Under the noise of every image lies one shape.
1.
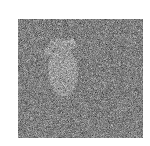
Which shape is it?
footprint
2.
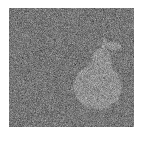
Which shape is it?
pear
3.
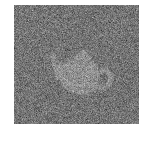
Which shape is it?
teapot
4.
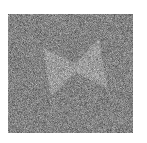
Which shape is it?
bow tie
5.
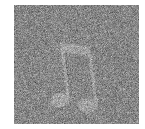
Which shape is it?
pair of musical notes
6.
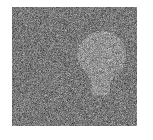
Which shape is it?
light bulb
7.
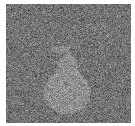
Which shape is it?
pear
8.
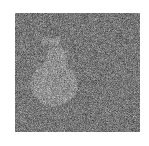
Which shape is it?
pear
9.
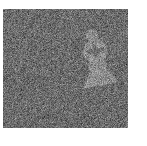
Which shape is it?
chess bishop
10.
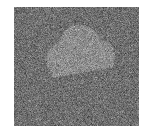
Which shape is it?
cloud
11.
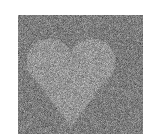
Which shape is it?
heart
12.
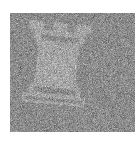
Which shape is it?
chess rook
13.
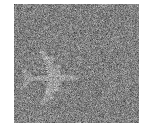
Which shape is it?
airplane
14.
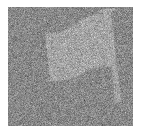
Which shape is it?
flag
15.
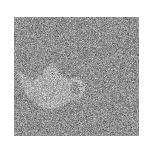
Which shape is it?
teapot
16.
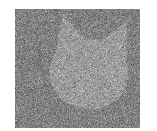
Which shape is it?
cat's head
